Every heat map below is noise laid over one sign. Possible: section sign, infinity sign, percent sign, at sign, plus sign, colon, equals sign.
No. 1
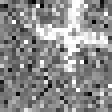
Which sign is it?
plus sign
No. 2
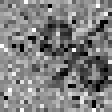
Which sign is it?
percent sign
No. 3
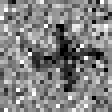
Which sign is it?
plus sign
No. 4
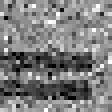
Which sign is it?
equals sign
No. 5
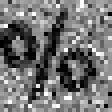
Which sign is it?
percent sign
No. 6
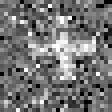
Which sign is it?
plus sign
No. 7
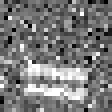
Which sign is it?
equals sign
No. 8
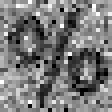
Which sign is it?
percent sign
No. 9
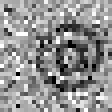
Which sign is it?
at sign
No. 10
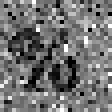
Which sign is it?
percent sign
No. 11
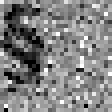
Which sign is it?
section sign
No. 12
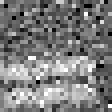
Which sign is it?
equals sign
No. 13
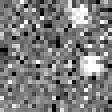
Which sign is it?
colon
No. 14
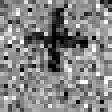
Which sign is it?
plus sign
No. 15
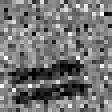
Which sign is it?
equals sign
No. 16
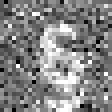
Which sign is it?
section sign
